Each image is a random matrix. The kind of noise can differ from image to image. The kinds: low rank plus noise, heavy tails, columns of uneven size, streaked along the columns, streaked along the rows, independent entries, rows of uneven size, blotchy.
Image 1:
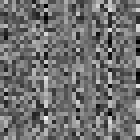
columns of uneven size
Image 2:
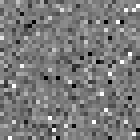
heavy tails
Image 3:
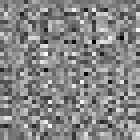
low rank plus noise
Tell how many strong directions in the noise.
two
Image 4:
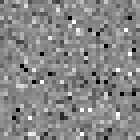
heavy tails
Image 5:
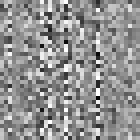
columns of uneven size
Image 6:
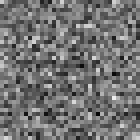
low rank plus noise
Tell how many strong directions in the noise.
five to eight
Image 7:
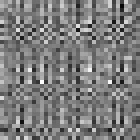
low rank plus noise
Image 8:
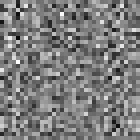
low rank plus noise
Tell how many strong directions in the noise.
three or four
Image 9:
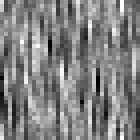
streaked along the columns
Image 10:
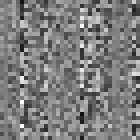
columns of uneven size
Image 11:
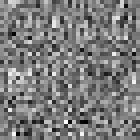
low rank plus noise
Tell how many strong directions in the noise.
three or four
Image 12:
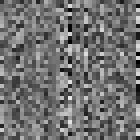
columns of uneven size
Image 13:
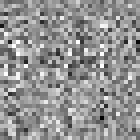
low rank plus noise
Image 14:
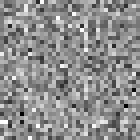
independent entries
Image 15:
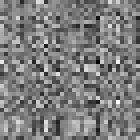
low rank plus noise
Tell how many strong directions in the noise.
two
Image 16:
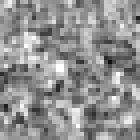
blotchy
